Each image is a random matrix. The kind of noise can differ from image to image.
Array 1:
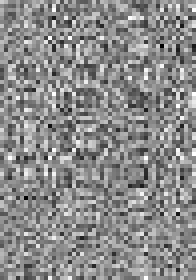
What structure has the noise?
low rank plus noise
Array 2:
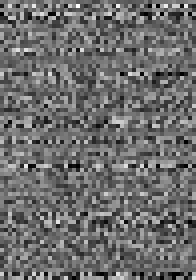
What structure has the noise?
rows of uneven size
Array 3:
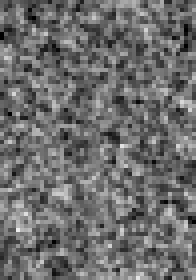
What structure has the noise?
blotchy
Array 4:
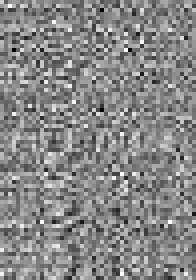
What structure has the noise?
low rank plus noise
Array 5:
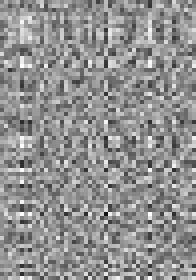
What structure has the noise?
low rank plus noise
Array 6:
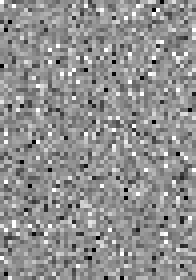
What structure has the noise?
heavy tails
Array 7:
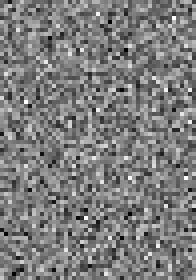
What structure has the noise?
independent entries
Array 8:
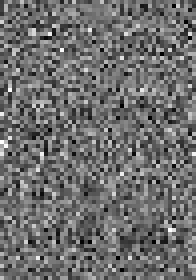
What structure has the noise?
low rank plus noise
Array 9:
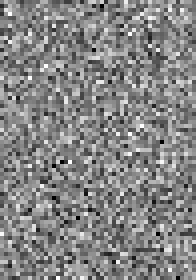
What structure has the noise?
independent entries
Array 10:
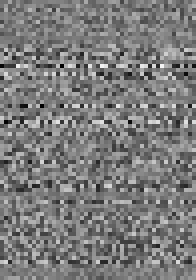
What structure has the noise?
rows of uneven size
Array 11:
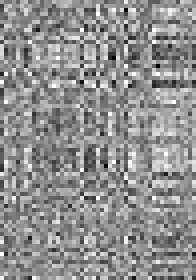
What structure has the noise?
low rank plus noise
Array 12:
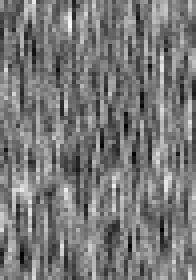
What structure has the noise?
streaked along the columns
